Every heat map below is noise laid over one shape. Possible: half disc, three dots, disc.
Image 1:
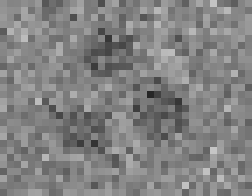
three dots
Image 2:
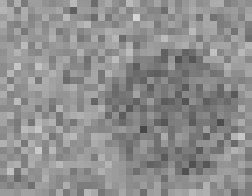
disc
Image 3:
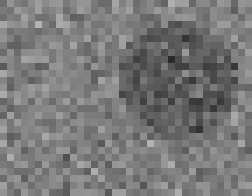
disc
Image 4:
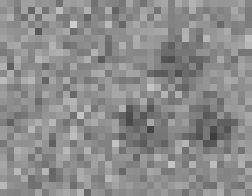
three dots
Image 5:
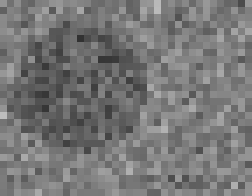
disc
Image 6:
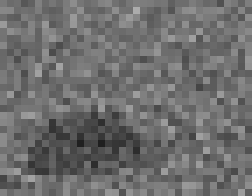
half disc
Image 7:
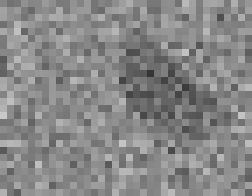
half disc
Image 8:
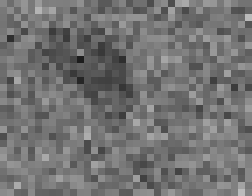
half disc
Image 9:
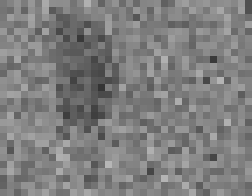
half disc
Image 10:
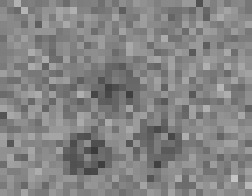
three dots
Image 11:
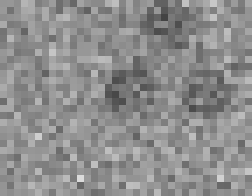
three dots
